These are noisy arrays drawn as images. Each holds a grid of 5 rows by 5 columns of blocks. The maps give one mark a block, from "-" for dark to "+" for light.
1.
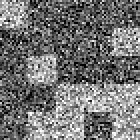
+----
----+
-+---
--+++
-++-+
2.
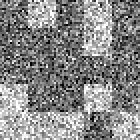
-+-+-
---+-
-----
+--+-
+++-+
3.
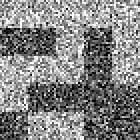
+++++
--+-+
+++-+
+----
-++--
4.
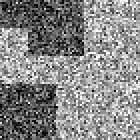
---++
+--++
+++++
--+++
--+++
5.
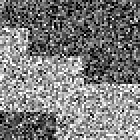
-----
+----
+++--
+++++
--+++
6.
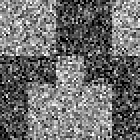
++--+
++--+
--+--
-+++-
-+++-
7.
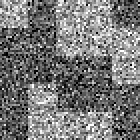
+-++-
--+++
----+
-+---
-+++-
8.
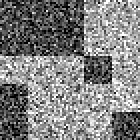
---++
---++
+++-+
-++++
-+++-
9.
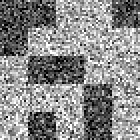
--++-
-++++
+--++
+++-+
+-+-+
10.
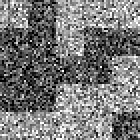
+-+++
--+--
----+
--+++
++++-
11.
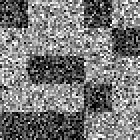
-++-+
++++-
+--++
+++-+
---++
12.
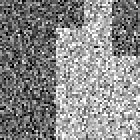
---+-
--++-
--+++
--+++
--+++
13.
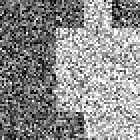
---+-
--+++
--+++
--+++
---++
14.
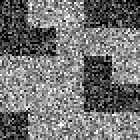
-++--
--+++
+++-+
+++--
-++++
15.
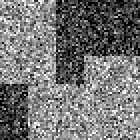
++---
++---
++-++
-++++
-++++
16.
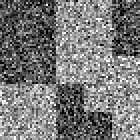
--++-
--++-
--+++
++-++
++--+
